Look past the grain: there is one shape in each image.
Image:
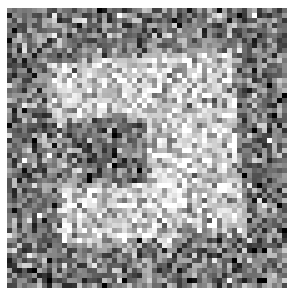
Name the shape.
square with a notch
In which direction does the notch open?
left
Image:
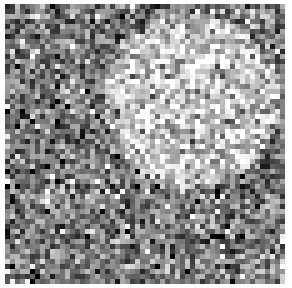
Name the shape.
disc
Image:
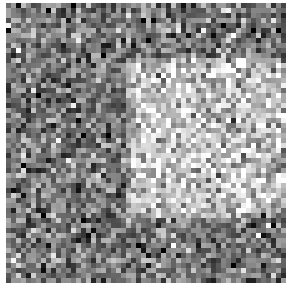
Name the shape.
square
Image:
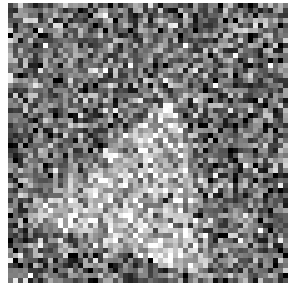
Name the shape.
triangle
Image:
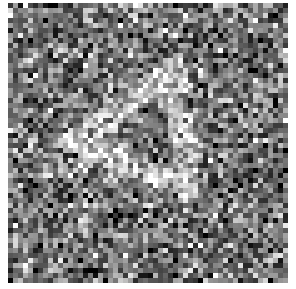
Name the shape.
triangle frame
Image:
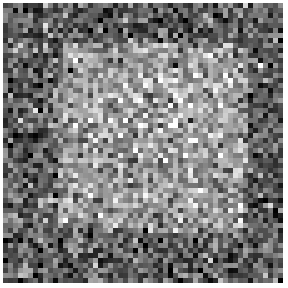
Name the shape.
square
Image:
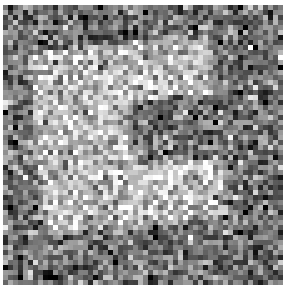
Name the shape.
square with a notch
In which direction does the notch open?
right
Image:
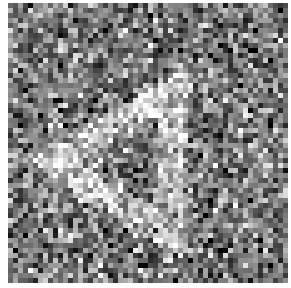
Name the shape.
triangle frame
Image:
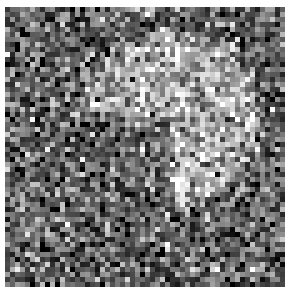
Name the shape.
disc with a wedge cut out
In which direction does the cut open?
down and left
